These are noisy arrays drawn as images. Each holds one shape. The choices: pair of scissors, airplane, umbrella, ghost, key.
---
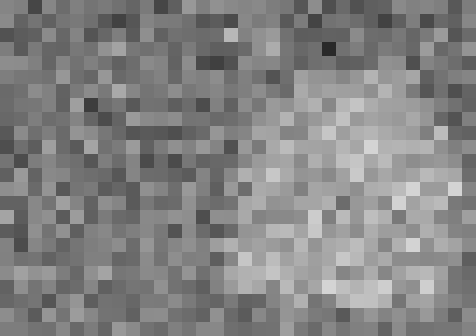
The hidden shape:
ghost
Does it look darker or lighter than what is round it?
lighter
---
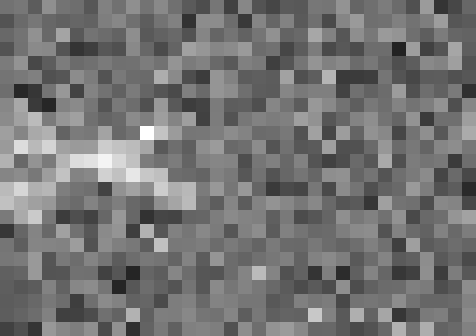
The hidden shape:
pair of scissors
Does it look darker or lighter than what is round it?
lighter
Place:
middle left
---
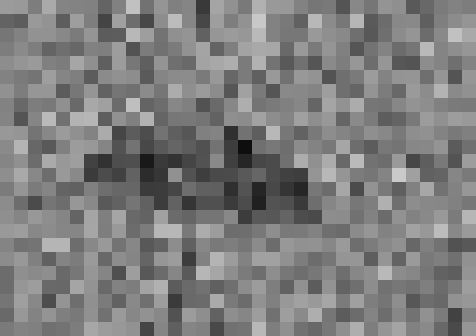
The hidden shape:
umbrella
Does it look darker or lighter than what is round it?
darker
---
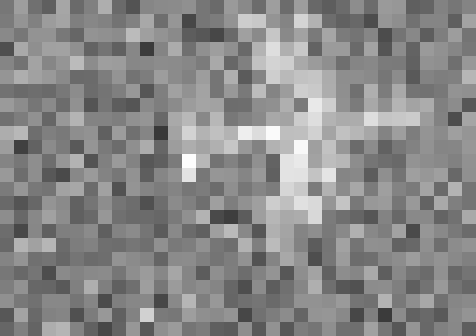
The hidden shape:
airplane
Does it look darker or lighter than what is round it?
lighter
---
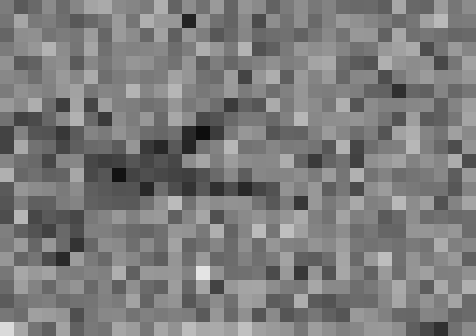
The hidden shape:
pair of scissors
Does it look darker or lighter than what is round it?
darker
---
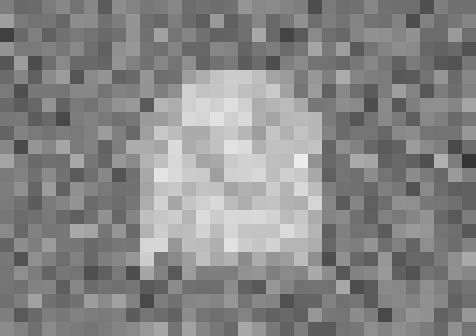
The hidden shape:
ghost
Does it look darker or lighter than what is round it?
lighter
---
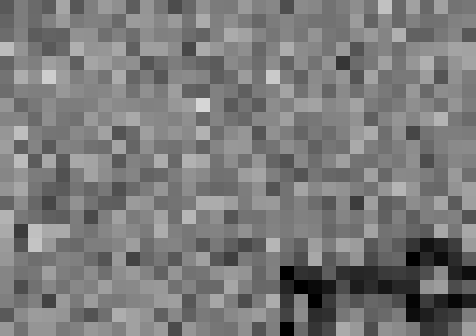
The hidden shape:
key
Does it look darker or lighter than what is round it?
darker
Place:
bottom right
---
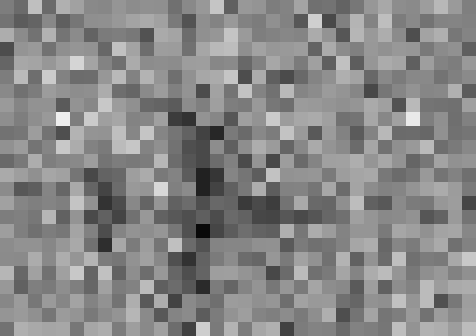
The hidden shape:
airplane
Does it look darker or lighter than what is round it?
darker
